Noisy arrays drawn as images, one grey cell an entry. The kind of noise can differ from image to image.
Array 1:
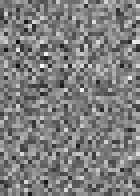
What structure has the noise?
low rank plus noise
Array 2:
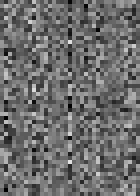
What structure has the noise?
columns of uneven size
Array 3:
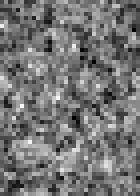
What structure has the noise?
blotchy
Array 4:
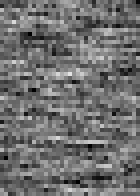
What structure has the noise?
streaked along the rows
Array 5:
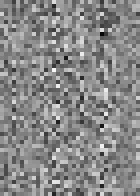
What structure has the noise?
columns of uneven size
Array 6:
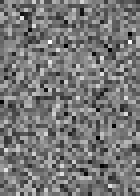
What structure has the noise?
independent entries
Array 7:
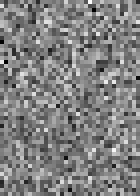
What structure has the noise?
independent entries
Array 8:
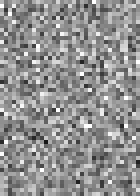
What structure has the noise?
independent entries
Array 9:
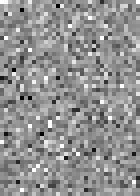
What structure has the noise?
heavy tails
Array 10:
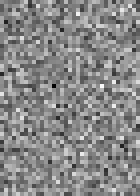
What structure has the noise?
independent entries
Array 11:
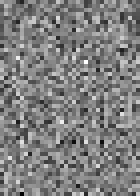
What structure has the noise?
low rank plus noise
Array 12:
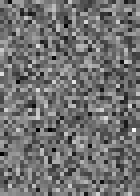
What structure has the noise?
independent entries
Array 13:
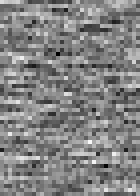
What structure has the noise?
streaked along the rows
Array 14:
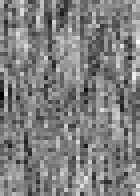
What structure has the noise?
streaked along the columns
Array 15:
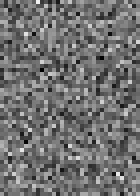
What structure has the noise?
independent entries
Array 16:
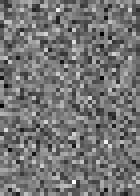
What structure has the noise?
independent entries
